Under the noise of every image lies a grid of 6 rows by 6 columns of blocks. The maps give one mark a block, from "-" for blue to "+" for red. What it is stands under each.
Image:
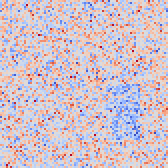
+ + + + + +
+ + + + + +
+ + + + + +
+ + + + - +
+ + + + - +
+ + + + + +
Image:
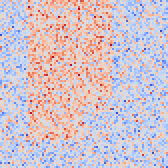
- + + + - -
- + + + - -
- + + + - -
- + + + - -
- + + - - -
- - - - - -
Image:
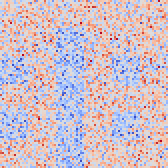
+ + + + + +
+ + - + + +
- + - + - +
+ + - + + +
- + - + - +
+ + - + + +
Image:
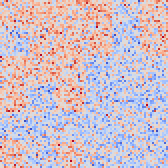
+ + + + - +
- + + + - +
+ + + - - -
+ - + - - -
- - - - - -
+ - + - - -
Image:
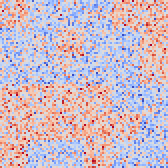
+ - - - + +
- - + - - +
- - - - - +
+ + + + - -
+ + + + + -
+ - - + - -
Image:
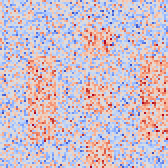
- - - - - -
- - - + - -
- + - - - +
- + - + - +
- + - - - +
- - - + - -
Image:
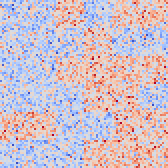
- - + - + +
- - - + - -
- - + + + +
- - - + + -
+ + - - + +
- - - + + +
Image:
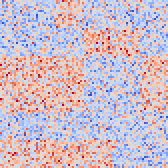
- - + - - -
- - - + + -
+ + + - - +
+ + + - - +
- - - - - -
+ + + + - -
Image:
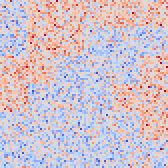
- + + + + +
- + + - - -
+ + - - - +
+ - - - + +
- - - - - +
- - - - - -
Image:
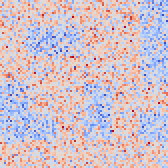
+ + + + + -
+ - - + + -
+ + + + + -
- + + - + +
- - + - + -
+ + + + + +
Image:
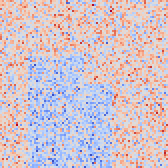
+ + + + + +
+ + + + + +
+ - - + + +
+ - - - + +
+ - - - + +
+ - - - + +
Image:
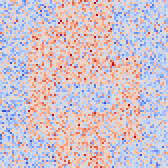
- - + + - -
- + + + - -
- + + + + -
- + - - + -
- + + + + -
- - + + - -
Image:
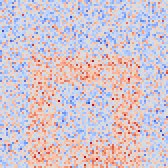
- - - - - -
- - - - - -
- + + + + -
- + - - + -
- + - - + -
- + + + + -
